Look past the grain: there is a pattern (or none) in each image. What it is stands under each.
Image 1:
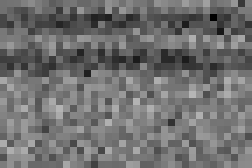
bands of rows
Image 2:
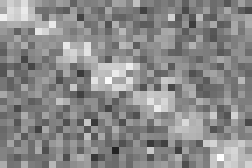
blocks along the diagonal
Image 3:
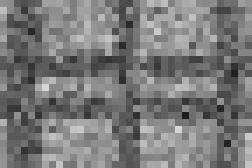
bands of rows crossing bands of columns
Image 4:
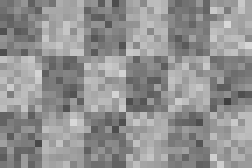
a checkerboard
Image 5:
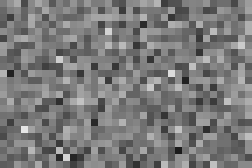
only noise
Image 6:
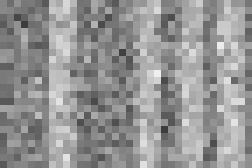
bands of columns
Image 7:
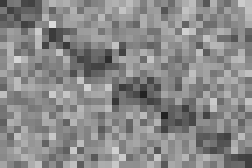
blocks along the diagonal
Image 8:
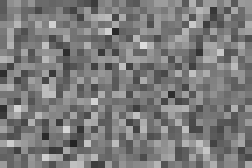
only noise
